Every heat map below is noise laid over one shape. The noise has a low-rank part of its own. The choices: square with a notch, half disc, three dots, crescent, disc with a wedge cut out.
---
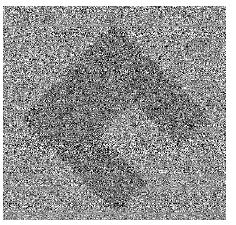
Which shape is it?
square with a notch
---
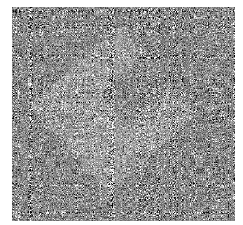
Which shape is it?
square with a notch
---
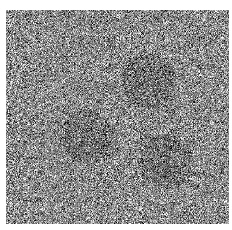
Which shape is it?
three dots
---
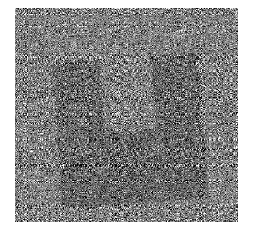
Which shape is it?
square with a notch
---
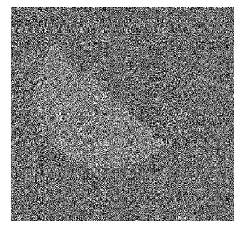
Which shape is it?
half disc
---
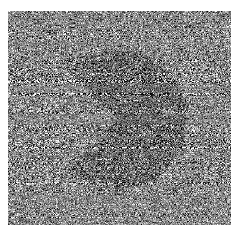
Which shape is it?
disc with a wedge cut out
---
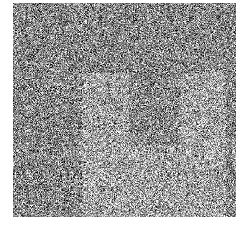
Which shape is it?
square with a notch
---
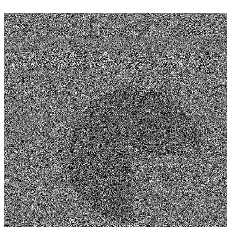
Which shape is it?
disc with a wedge cut out
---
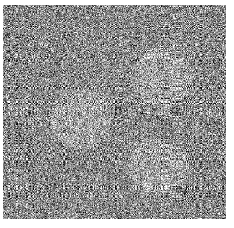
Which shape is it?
three dots
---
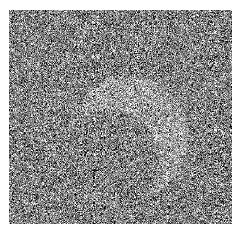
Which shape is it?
crescent
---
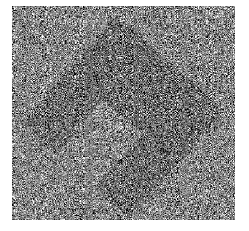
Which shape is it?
square with a notch
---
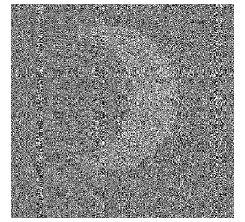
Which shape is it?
crescent
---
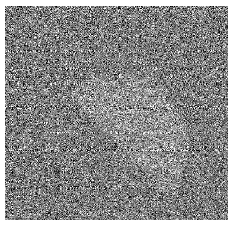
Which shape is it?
half disc
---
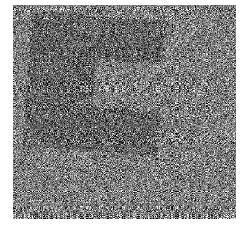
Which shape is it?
square with a notch
